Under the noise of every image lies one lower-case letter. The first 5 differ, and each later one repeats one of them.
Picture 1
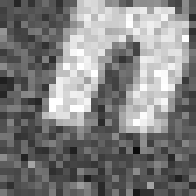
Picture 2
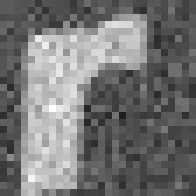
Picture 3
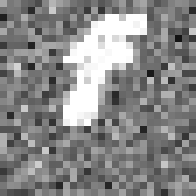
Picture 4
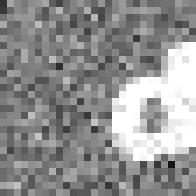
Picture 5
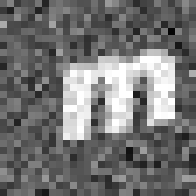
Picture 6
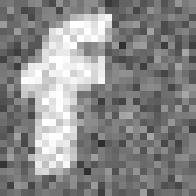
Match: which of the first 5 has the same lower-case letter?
3
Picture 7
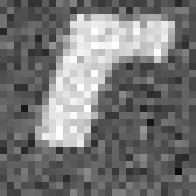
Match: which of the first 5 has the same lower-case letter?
2
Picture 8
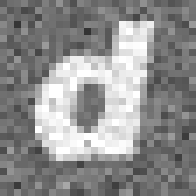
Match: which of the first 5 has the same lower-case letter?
4
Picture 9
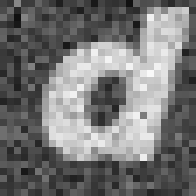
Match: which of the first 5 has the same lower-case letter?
4
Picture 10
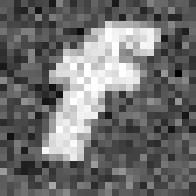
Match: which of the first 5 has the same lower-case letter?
3
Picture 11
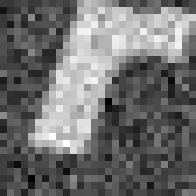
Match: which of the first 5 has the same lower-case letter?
2
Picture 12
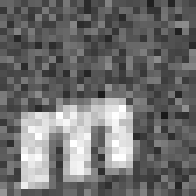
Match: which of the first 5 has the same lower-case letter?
5
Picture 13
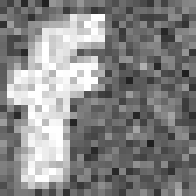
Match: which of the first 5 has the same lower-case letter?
3
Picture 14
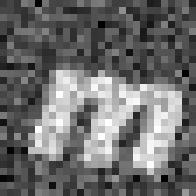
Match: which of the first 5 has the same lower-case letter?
5
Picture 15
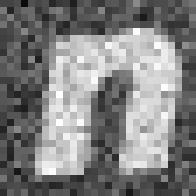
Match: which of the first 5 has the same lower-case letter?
1
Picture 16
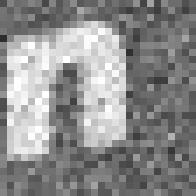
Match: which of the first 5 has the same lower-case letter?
1
